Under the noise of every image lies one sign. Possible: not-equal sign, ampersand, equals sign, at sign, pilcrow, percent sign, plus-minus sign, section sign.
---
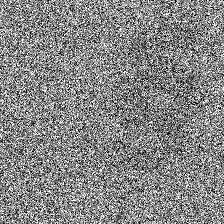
section sign
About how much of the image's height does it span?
two thirds
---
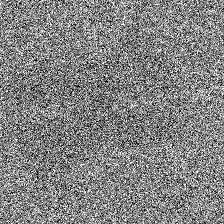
not-equal sign
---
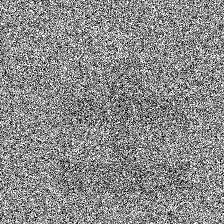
plus-minus sign
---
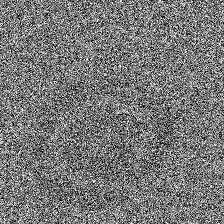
at sign
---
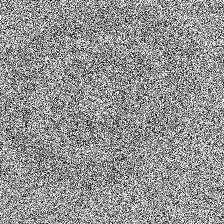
at sign
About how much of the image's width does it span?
nearly all
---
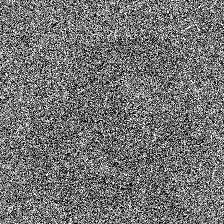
ampersand
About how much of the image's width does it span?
nearly all
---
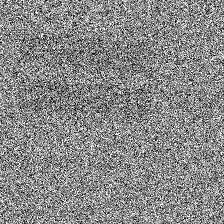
equals sign
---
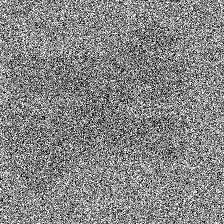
not-equal sign
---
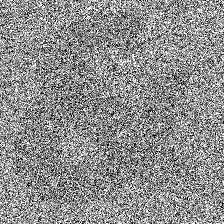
ampersand
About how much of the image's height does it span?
nearly all
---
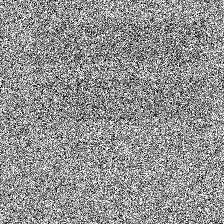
equals sign
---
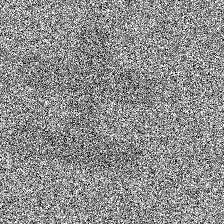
plus-minus sign
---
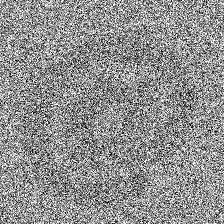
at sign
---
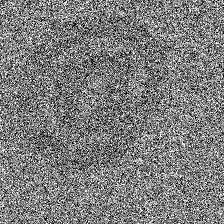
at sign
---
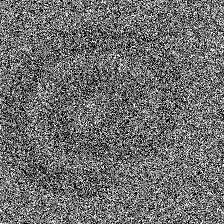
at sign
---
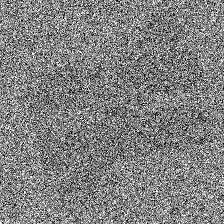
not-equal sign
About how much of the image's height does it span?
nearly all
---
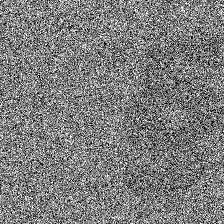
section sign
